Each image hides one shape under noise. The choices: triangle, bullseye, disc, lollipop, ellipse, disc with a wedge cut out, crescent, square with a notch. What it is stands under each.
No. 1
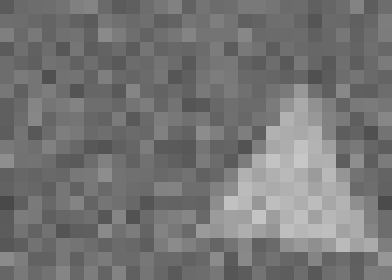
light triangle
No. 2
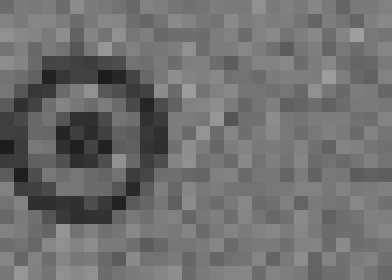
dark bullseye
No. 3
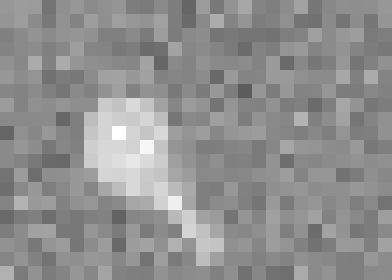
light lollipop
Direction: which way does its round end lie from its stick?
up and left
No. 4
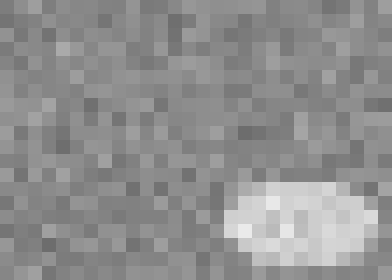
light ellipse, bottom right
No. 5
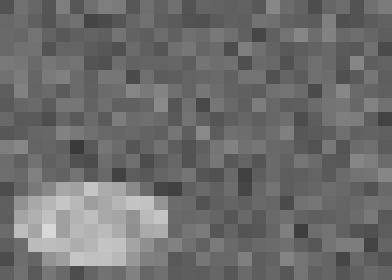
light ellipse, bottom left
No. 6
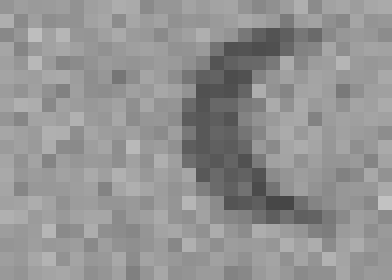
dark crescent
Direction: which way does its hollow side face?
right
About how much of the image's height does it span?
two thirds
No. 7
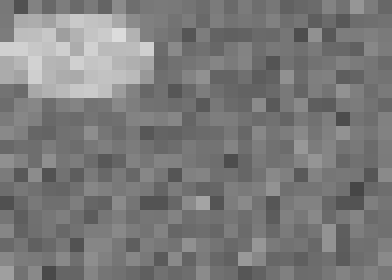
light ellipse, top left
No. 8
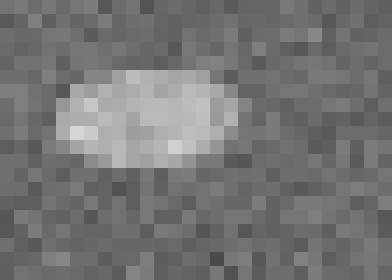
light ellipse
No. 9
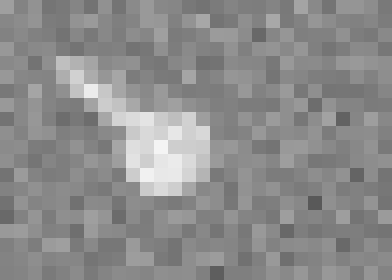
light lollipop
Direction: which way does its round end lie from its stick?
down and right
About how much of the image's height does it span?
half
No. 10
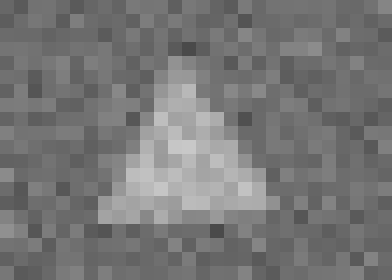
light triangle
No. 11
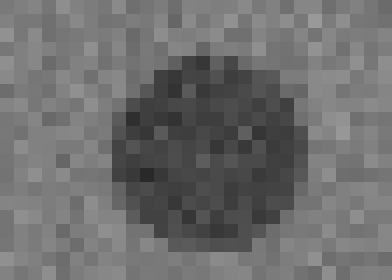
dark disc
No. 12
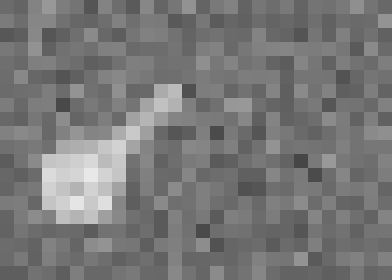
light lollipop
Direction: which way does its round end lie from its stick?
down and left
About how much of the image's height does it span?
half
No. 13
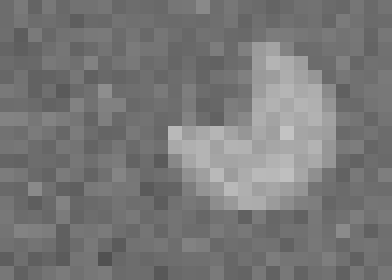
light disc with a wedge cut out
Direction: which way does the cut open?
up and left
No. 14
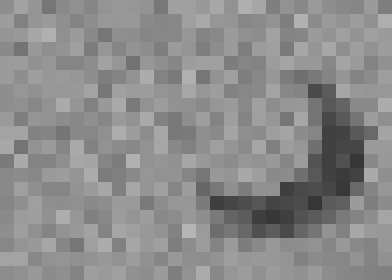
dark crescent
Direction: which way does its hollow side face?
up and left
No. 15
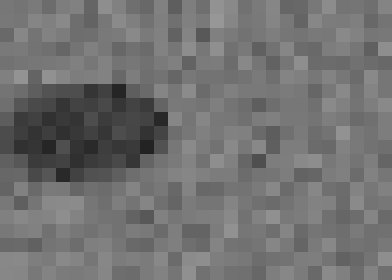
dark ellipse, middle left
